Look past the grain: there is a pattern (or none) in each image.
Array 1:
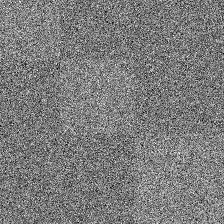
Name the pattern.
blocks along the diagonal
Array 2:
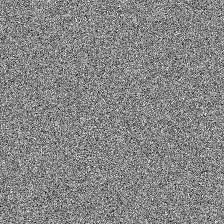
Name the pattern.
only noise
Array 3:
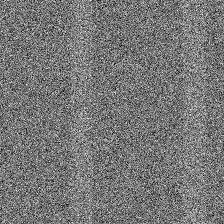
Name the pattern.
bands of columns
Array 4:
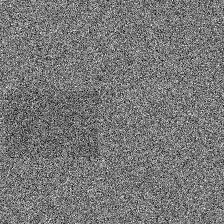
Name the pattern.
one block
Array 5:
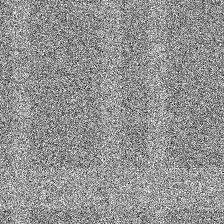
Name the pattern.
bands of rows crossing bands of columns
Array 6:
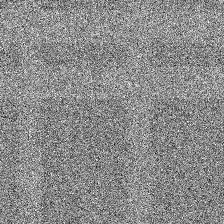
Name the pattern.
bands of rows crossing bands of columns
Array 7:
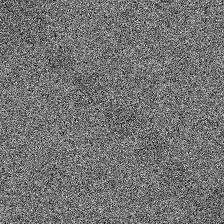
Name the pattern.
blocks along the diagonal
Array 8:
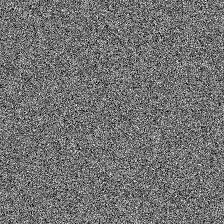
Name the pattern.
only noise
